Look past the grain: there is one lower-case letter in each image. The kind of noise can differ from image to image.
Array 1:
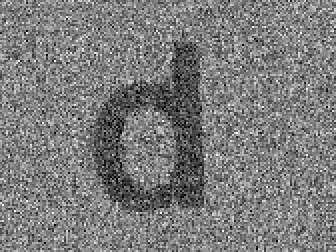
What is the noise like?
low rank plus noise
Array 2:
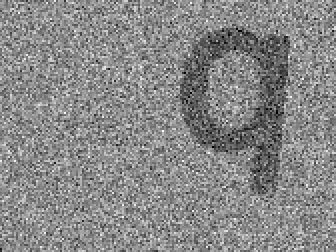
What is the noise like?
independent entries
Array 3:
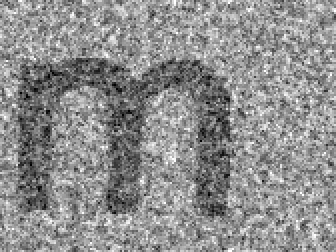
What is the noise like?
blotchy
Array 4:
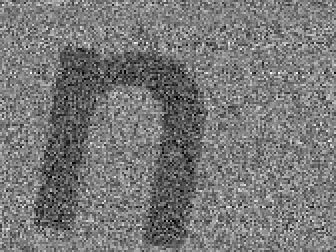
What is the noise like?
rows of uneven size
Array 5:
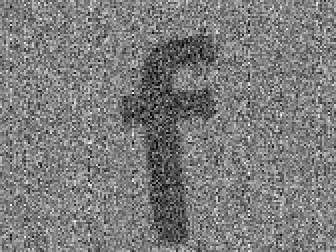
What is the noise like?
columns of uneven size
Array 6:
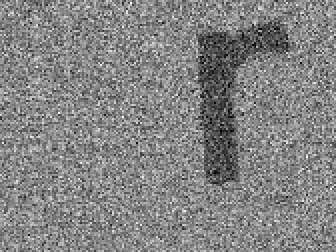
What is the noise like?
low rank plus noise
